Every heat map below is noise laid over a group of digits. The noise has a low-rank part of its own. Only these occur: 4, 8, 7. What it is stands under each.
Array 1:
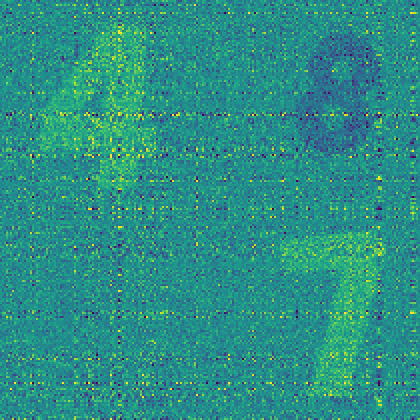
top left: light 4; top right: dark 8; bottom right: light 7
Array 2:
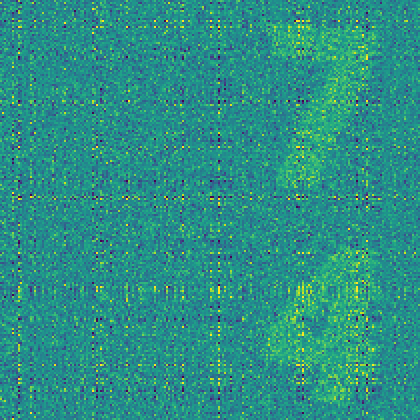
top right: light 7; bottom right: light 4
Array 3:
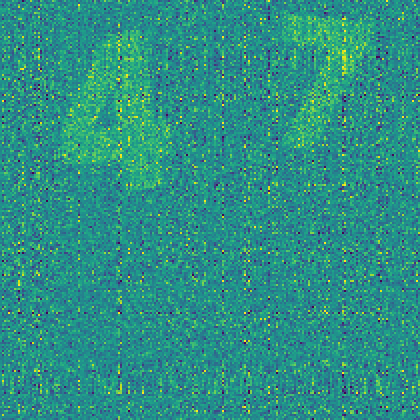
top left: light 4; top right: light 7
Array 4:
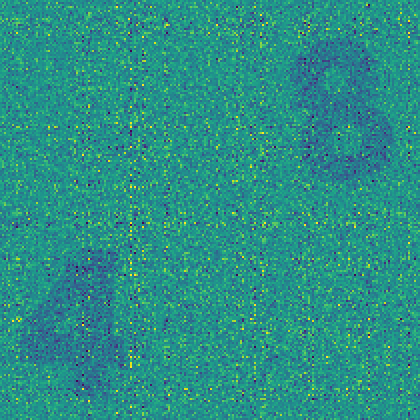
top right: dark 8; bottom left: dark 4
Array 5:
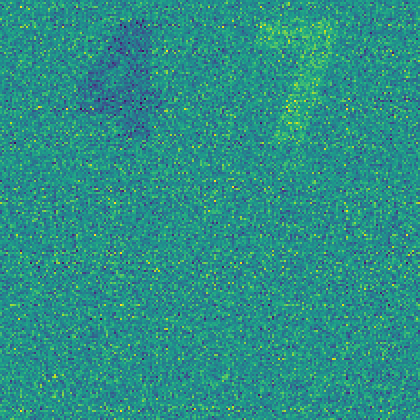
top left: dark 4; top right: light 7
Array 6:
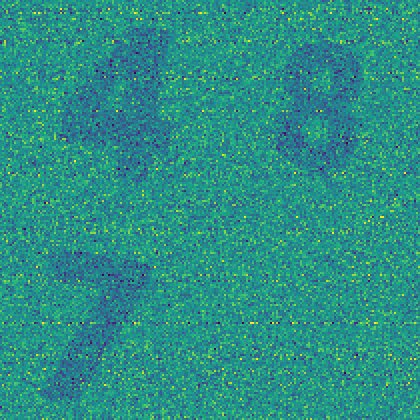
top left: dark 4; top right: dark 8; bottom left: dark 7
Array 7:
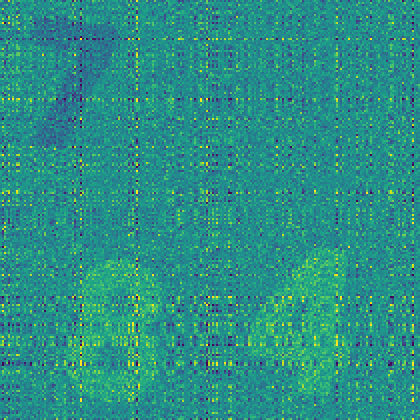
top left: dark 7; bottom left: light 8; bottom right: light 4
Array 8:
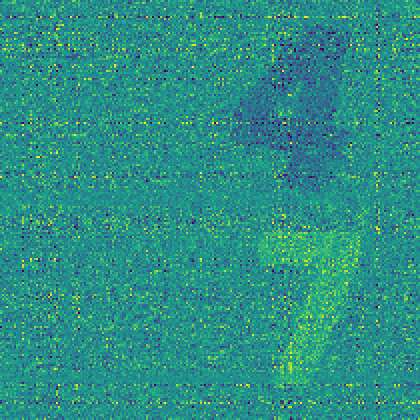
top right: dark 4; bottom right: light 7
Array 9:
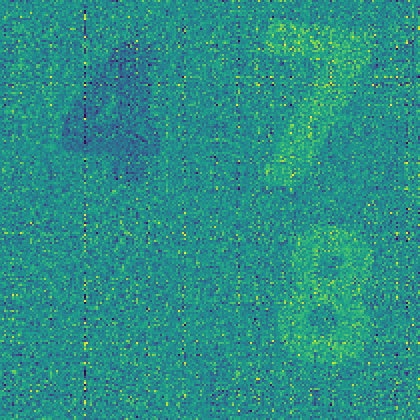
top left: dark 4; top right: light 7; bottom right: light 8
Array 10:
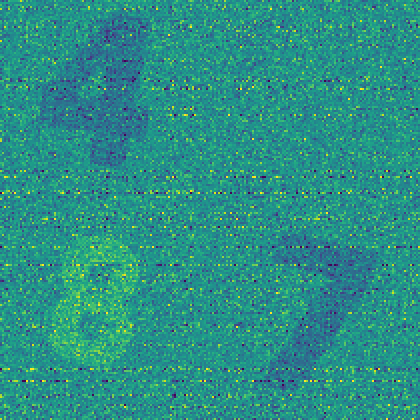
top left: dark 4; bottom left: light 8; bottom right: dark 7
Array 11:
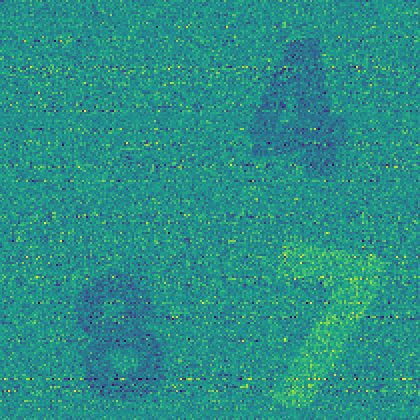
top right: dark 4; bottom left: dark 8; bottom right: light 7
